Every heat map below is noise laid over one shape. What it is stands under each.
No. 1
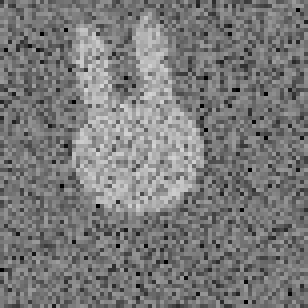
rabbit's head
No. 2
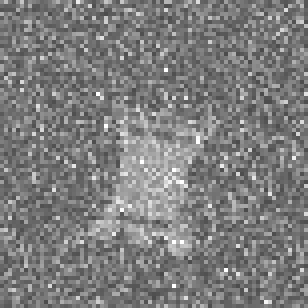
chess rook
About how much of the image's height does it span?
half
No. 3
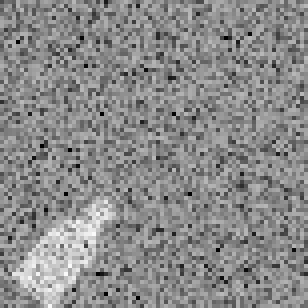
bottle
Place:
bottom left
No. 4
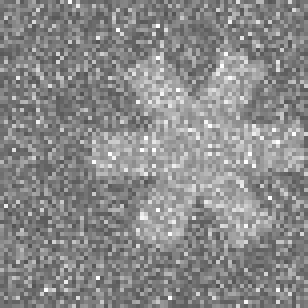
asterisk
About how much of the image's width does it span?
two thirds
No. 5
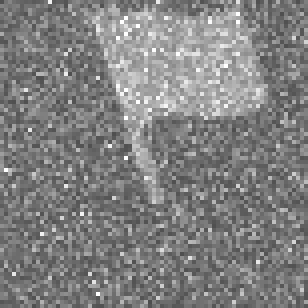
flag
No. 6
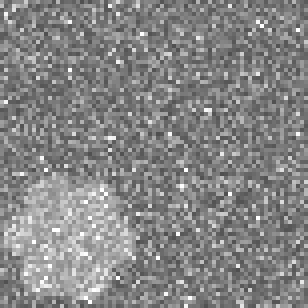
flower
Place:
bottom left
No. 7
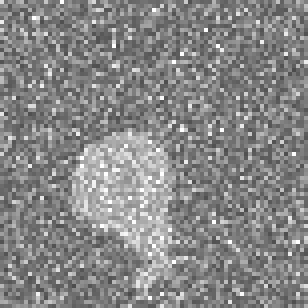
pear
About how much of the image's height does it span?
half
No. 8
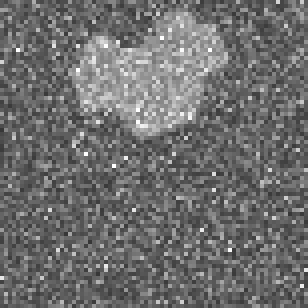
car
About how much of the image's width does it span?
half
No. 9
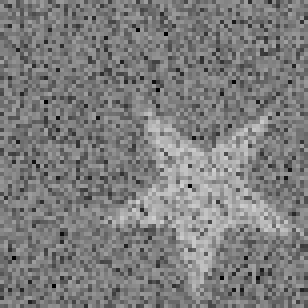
star
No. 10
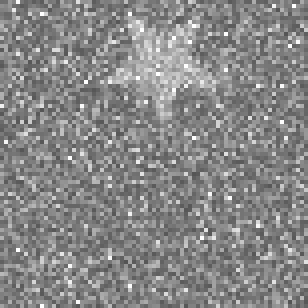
star
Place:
top middle
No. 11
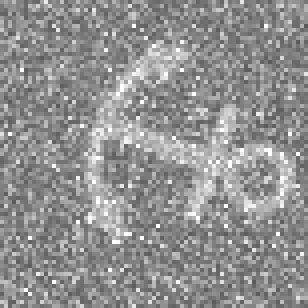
anchor
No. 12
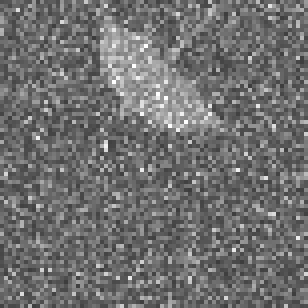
umbrella
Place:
top middle
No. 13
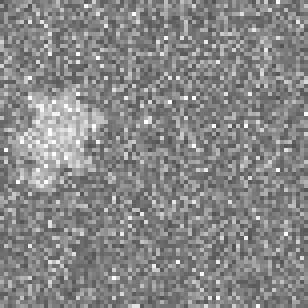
turtle
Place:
middle left
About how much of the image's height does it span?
a third
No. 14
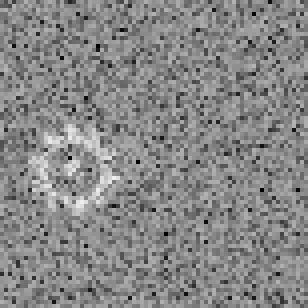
gear
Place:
middle left
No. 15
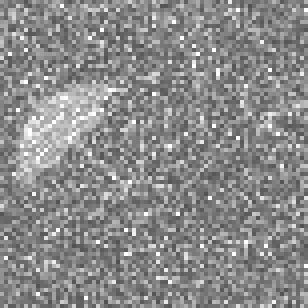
umbrella
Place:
middle left
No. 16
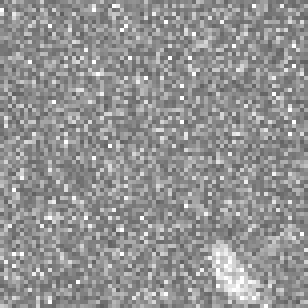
umbrella
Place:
bottom right
